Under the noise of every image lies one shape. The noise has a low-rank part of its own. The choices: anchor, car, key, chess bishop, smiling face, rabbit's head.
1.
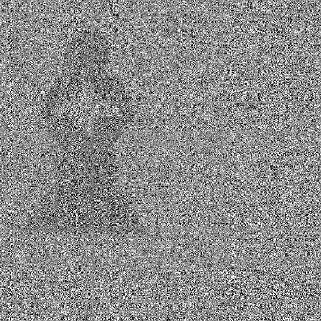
dark chess bishop
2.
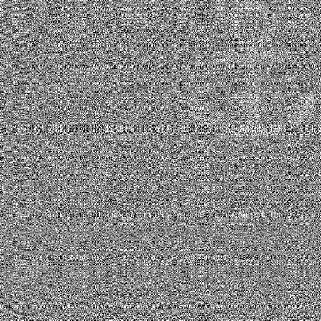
light anchor, top right
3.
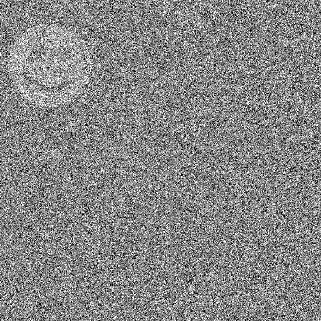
light smiling face, top left
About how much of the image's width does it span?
a quarter
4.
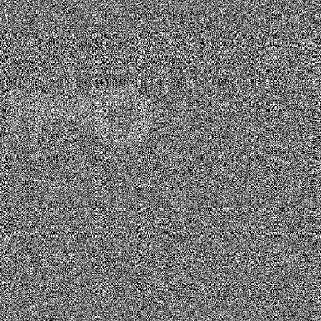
light key
